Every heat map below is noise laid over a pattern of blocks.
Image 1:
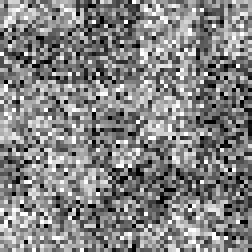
no symmetry
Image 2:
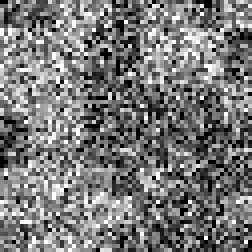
no symmetry
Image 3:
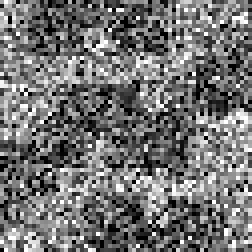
the same after a half turn
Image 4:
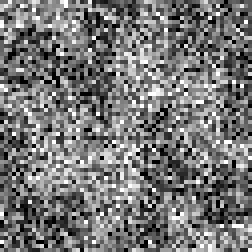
the same after a half turn
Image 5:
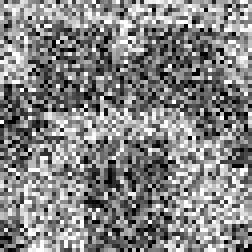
left and right mirror each other
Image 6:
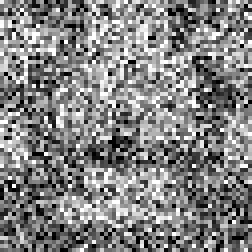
left and right mirror each other
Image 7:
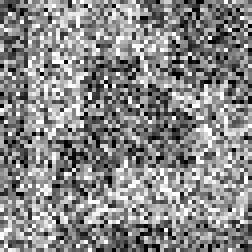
mirrored about the diagonal from the bottom left
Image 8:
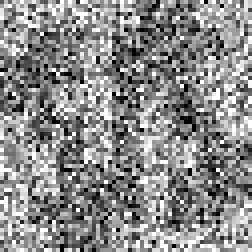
the same after a half turn
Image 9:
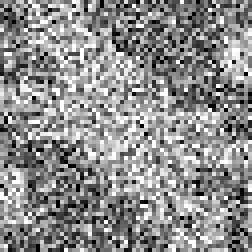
the same after a half turn
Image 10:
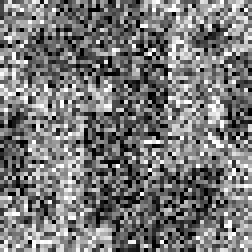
the same after a half turn
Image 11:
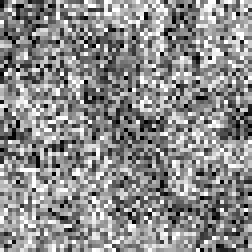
the same after a half turn
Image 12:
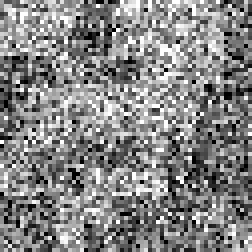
no symmetry
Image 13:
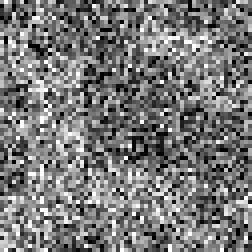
mirrored about the diagonal from the bottom left
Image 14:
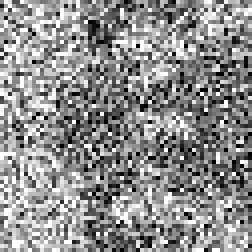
top and bottom mirror each other
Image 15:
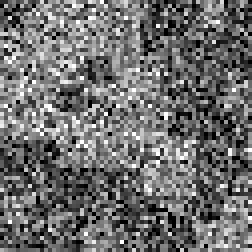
mirrored about the diagonal from the top left
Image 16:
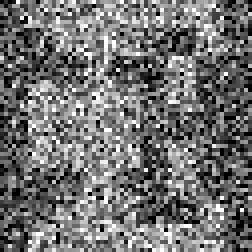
top and bottom mirror each other
